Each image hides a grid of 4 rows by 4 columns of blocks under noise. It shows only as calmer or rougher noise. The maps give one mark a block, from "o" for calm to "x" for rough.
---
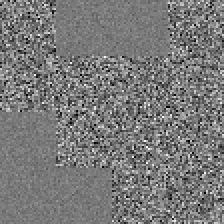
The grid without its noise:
xoox
xxxx
oxxx
ooxx
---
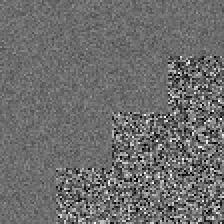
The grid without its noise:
oooo
ooox
ooxx
oxxx
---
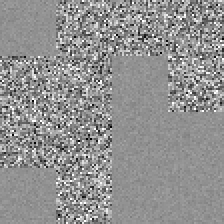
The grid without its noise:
oxxx
xxox
xxoo
oxoo
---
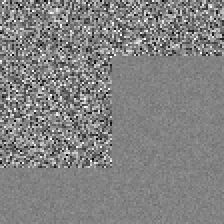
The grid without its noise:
xxxx
xxoo
xxoo
oooo
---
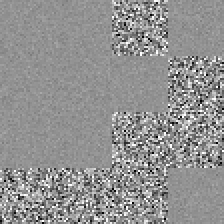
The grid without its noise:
ooxo
ooox
ooxx
xxxo
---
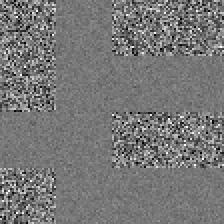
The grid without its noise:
xoxx
xooo
ooxx
xooo
